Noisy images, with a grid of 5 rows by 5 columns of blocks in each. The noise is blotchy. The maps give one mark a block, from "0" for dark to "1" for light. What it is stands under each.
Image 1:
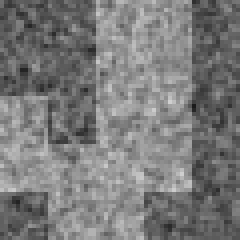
00110
00110
10110
11110
01100
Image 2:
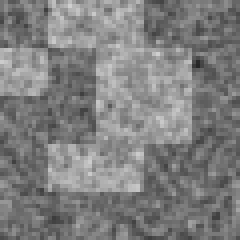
01100
10110
00110
01100
00000
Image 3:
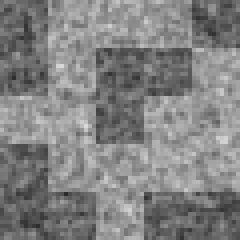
01110
01001
11011
01111
00100
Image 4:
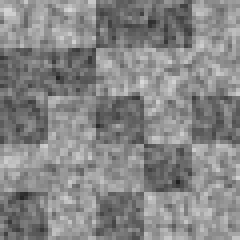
11001
00111
01010
11101
01011
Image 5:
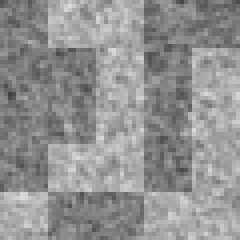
01100
00101
00101
01101
10011
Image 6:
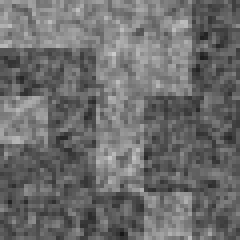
11110
00110
10100
00100
00010
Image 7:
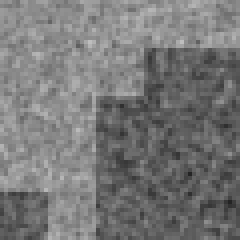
11111
11100
11000
11000
01000
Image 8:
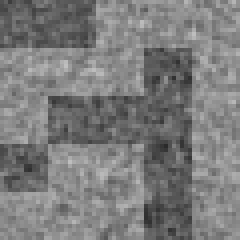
00111
11101
10001
01101
11101
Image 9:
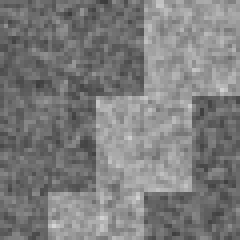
00011
00011
00110
00110
01100
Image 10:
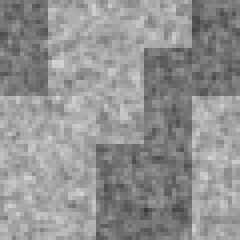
01110
01100
11101
11001
11001
